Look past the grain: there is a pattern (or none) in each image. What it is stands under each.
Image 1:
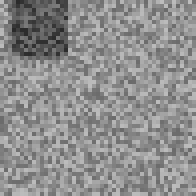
one block
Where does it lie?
top left
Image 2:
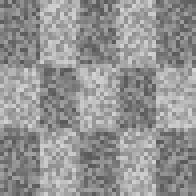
a checkerboard
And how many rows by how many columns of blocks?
3 by 5
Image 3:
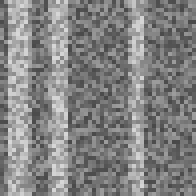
bands of columns
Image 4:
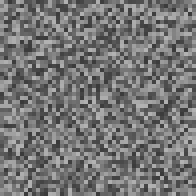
only noise
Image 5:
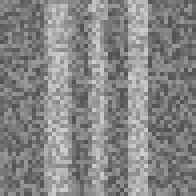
bands of columns
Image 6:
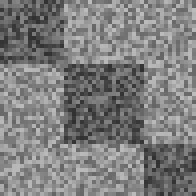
blocks along the diagonal
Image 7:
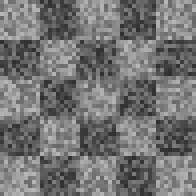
a checkerboard
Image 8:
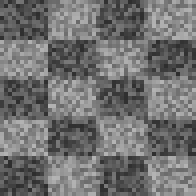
a checkerboard
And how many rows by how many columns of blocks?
5 by 4
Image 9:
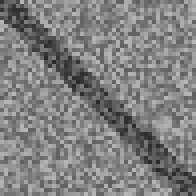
a diagonal band
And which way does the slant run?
top left to bottom right
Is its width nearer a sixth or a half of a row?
a sixth
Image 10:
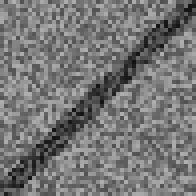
a diagonal band
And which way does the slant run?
bottom left to top right
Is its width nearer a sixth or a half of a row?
a sixth
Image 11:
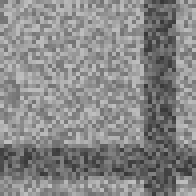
bands of rows crossing bands of columns
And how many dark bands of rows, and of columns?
1 and 1
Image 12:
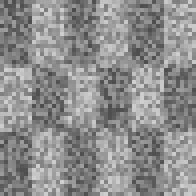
a checkerboard
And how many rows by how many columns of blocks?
3 by 6
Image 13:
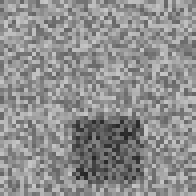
one block
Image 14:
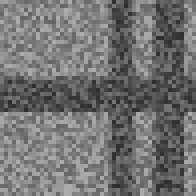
bands of rows crossing bands of columns
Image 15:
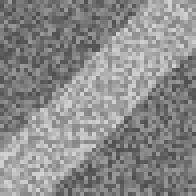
a diagonal band
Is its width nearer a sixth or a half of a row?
a half
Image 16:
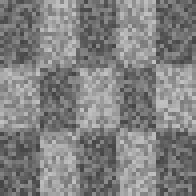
a checkerboard
